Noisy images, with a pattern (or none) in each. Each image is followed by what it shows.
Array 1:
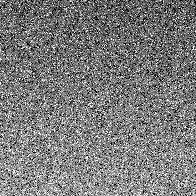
a smooth slope
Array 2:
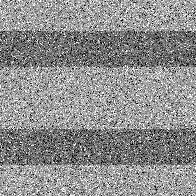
horizontal stripes
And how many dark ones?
2
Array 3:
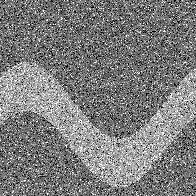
a wavy band
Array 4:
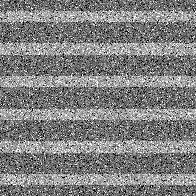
horizontal stripes
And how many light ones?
6
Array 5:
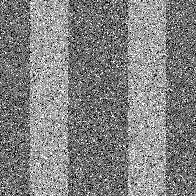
vertical stripes
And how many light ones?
2
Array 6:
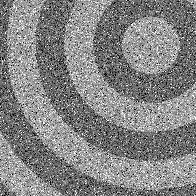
rings round one point
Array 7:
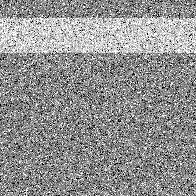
one horizontal stripe
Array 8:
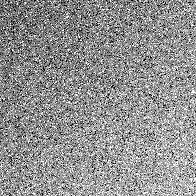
a smooth slope
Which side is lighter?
bottom right
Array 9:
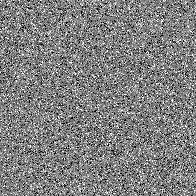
only noise
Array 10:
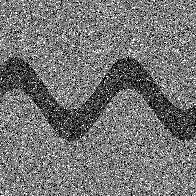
a wavy band
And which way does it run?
left to right
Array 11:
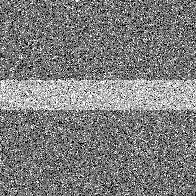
one horizontal stripe
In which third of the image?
middle
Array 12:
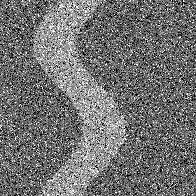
a wavy band
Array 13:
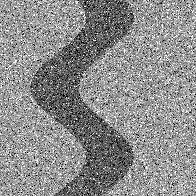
a wavy band
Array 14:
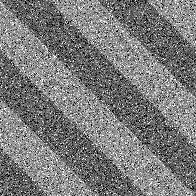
diagonal stripes
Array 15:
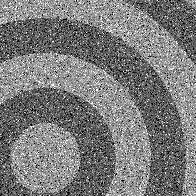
rings round one point
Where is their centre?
bottom left
